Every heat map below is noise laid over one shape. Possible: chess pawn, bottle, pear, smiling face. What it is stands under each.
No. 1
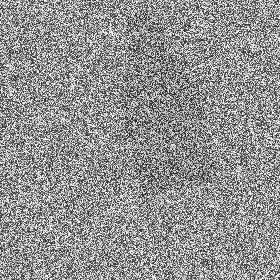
bottle
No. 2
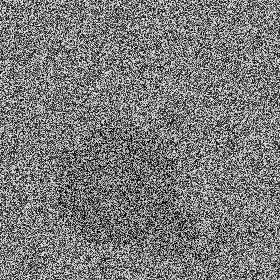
pear
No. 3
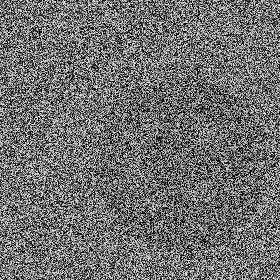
smiling face
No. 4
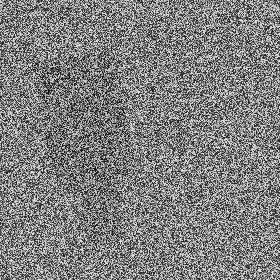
bottle
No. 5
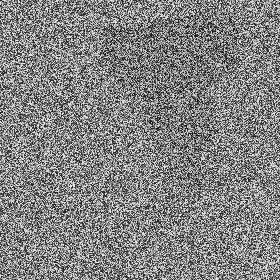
chess pawn
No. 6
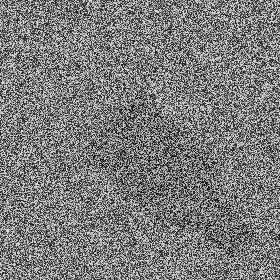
bottle
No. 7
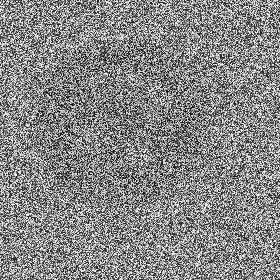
smiling face
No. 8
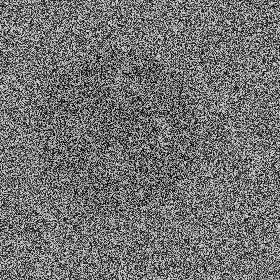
smiling face
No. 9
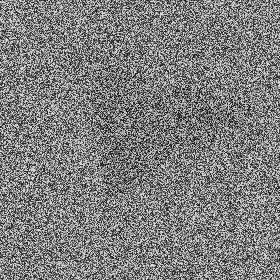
chess pawn
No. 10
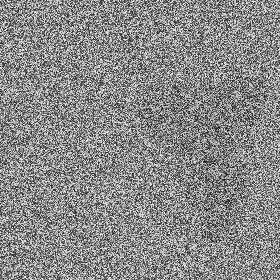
chess pawn
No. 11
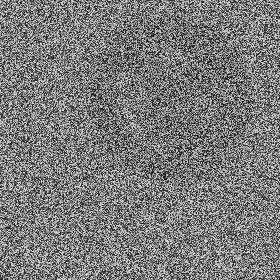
smiling face
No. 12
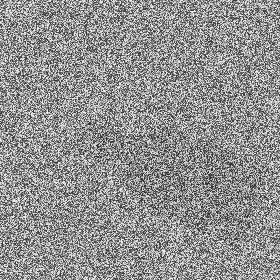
bottle
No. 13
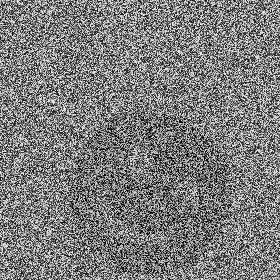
smiling face
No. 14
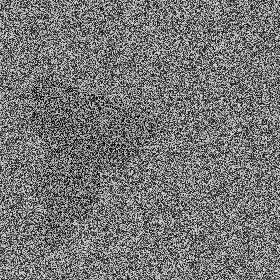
chess pawn
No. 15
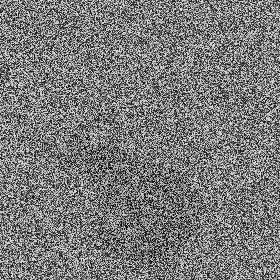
pear
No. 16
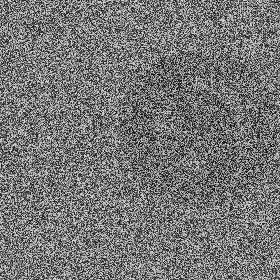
smiling face
